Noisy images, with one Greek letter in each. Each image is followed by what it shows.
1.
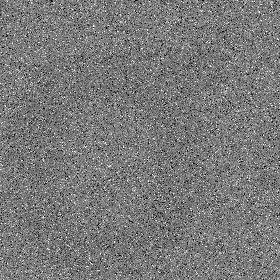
sigma
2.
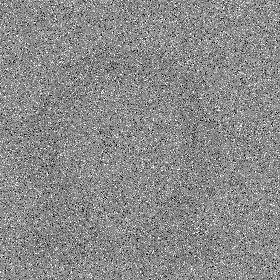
omega
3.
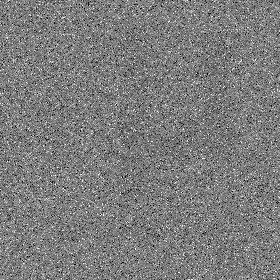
mu
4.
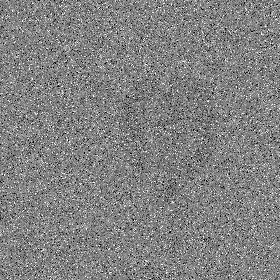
phi
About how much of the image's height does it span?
half
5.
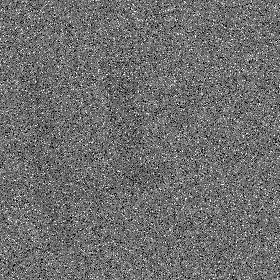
mu
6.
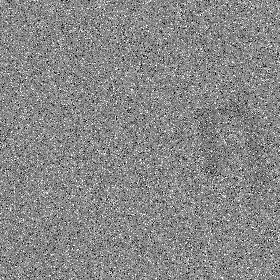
eta
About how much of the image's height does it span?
a third
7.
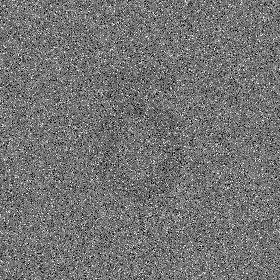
delta
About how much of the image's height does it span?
half
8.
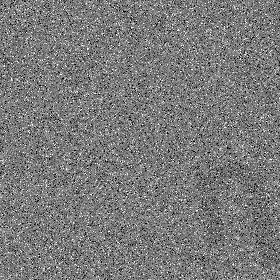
eta
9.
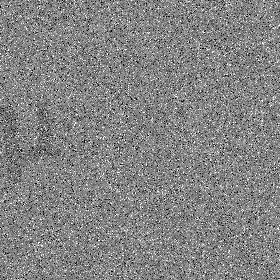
mu
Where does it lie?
middle left
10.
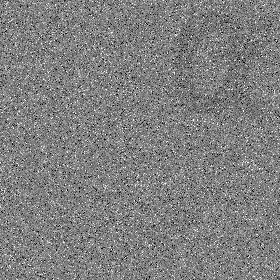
alpha
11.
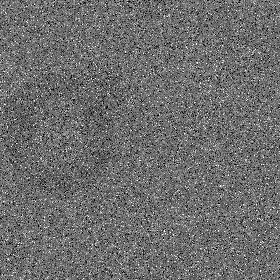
sigma
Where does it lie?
middle left
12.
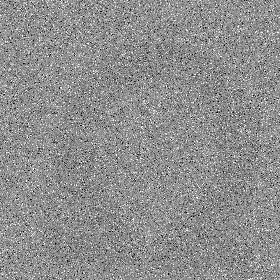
omega
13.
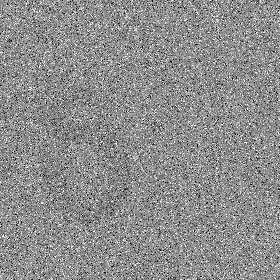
delta
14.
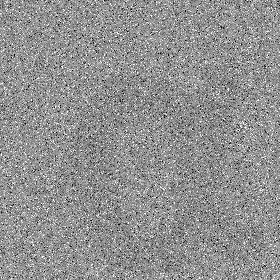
alpha
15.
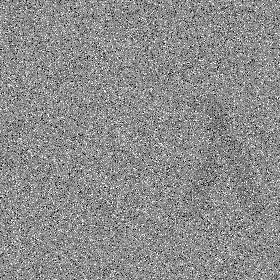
lambda
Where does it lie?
middle right
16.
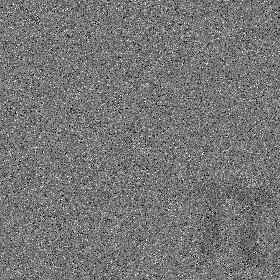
pi
